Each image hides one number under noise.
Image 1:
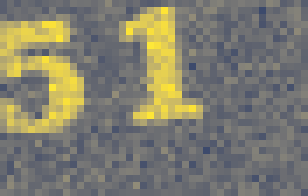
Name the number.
51
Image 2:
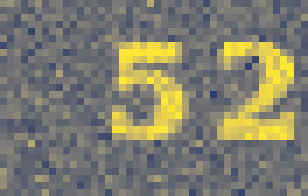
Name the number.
52
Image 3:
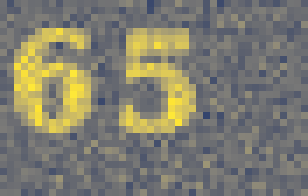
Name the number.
65
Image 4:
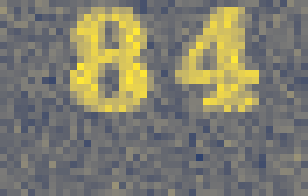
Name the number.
84
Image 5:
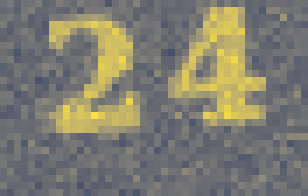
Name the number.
24
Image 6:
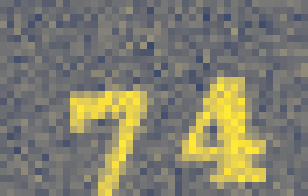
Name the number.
74
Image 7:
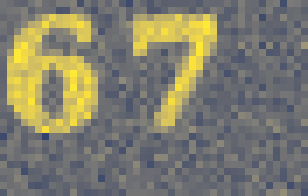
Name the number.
67
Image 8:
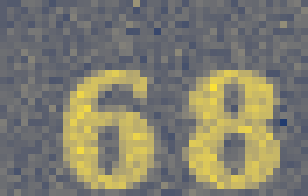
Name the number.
68
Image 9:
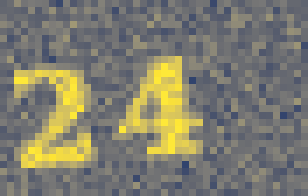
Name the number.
24
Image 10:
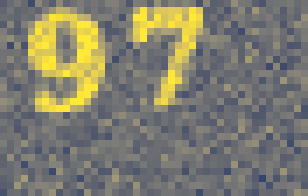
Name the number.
97
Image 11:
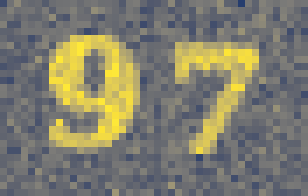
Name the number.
97
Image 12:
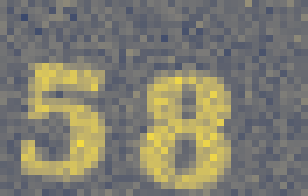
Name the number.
58
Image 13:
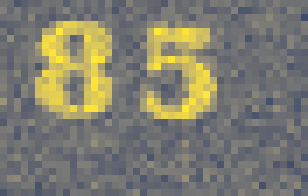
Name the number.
85
